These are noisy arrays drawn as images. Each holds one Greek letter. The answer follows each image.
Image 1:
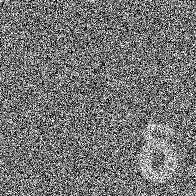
delta
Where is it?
bottom right
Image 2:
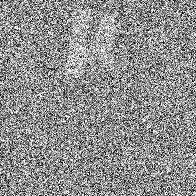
mu
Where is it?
top middle
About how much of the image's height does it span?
a third
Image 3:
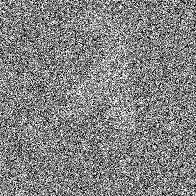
lambda
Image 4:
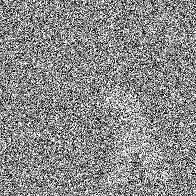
lambda
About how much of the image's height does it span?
half
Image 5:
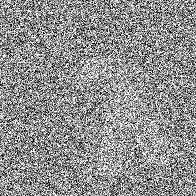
lambda
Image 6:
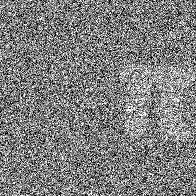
pi
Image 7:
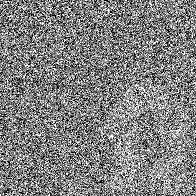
omega
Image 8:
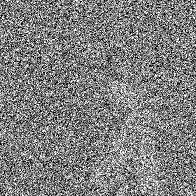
lambda
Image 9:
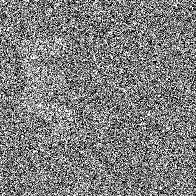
xi
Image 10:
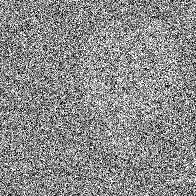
phi
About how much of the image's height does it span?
two thirds
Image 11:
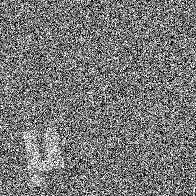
mu
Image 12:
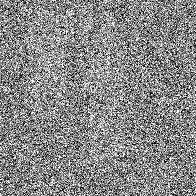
eta
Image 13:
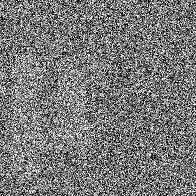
mu
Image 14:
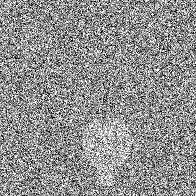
phi
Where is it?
bottom middle
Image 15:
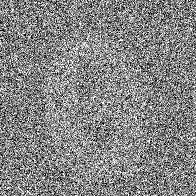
theta
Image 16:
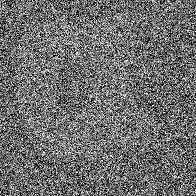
alpha
